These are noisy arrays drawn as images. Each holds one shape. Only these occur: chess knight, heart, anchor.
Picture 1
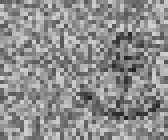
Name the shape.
anchor
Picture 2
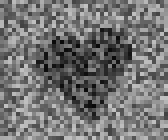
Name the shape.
heart
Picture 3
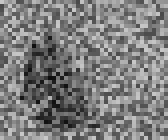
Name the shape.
chess knight
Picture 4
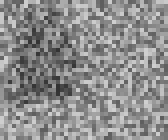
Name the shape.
chess knight
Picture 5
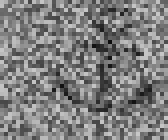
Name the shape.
anchor
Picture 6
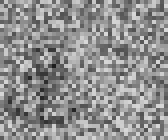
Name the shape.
anchor
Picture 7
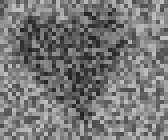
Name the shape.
heart
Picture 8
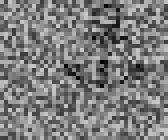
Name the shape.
anchor
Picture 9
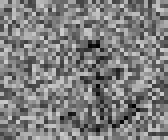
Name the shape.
anchor
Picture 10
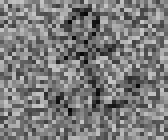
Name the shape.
anchor
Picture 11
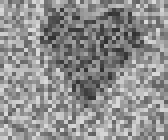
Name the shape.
heart
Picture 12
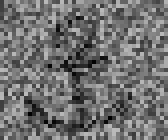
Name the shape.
anchor
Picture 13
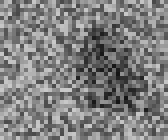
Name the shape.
chess knight
